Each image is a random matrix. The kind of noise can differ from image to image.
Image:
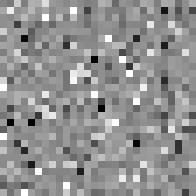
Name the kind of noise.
heavy tails
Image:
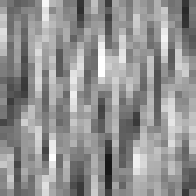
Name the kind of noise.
streaked along the columns
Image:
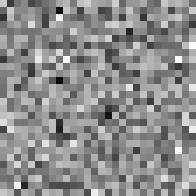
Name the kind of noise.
independent entries
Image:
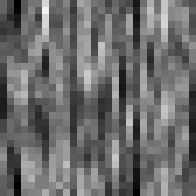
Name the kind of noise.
streaked along the columns
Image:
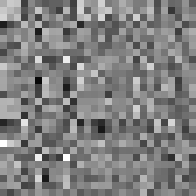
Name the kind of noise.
low rank plus noise
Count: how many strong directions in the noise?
two
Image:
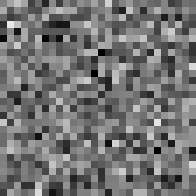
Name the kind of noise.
low rank plus noise
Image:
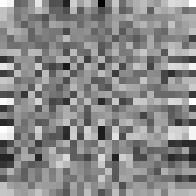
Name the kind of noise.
low rank plus noise
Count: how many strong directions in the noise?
one
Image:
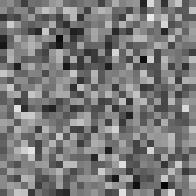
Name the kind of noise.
independent entries
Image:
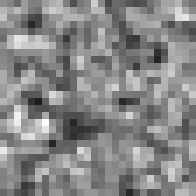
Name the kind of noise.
blotchy
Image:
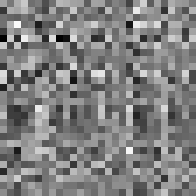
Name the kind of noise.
low rank plus noise
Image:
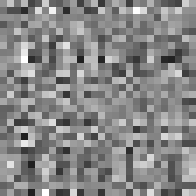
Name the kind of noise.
low rank plus noise
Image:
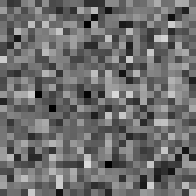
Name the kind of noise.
low rank plus noise
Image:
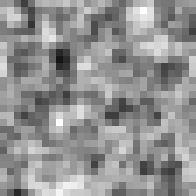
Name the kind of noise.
blotchy
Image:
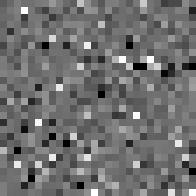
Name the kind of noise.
heavy tails
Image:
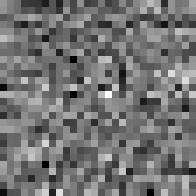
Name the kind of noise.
low rank plus noise
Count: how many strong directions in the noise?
three or four
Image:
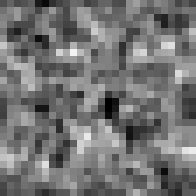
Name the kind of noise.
blotchy
